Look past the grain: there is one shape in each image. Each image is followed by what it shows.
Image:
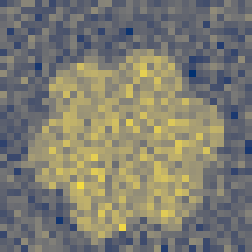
flower
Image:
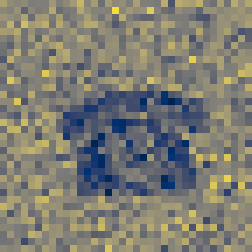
telephone
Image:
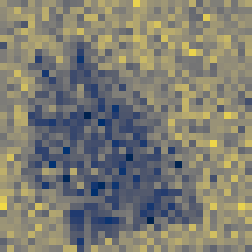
chess knight
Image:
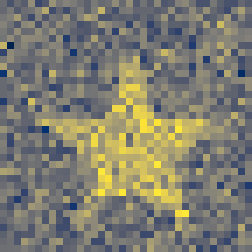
star
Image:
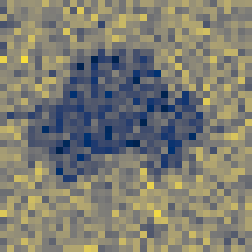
car
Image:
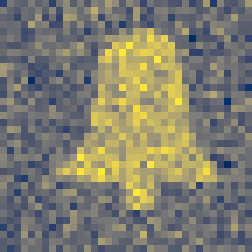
bell
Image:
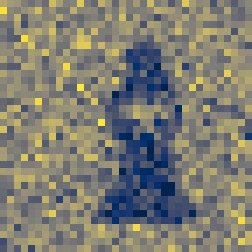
chess bishop
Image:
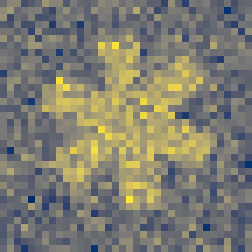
asterisk
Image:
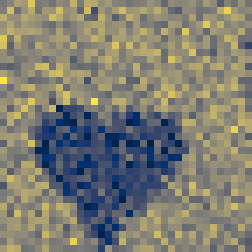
heart
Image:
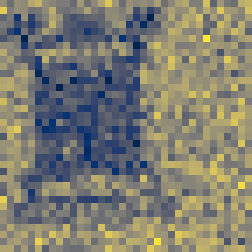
chess rook
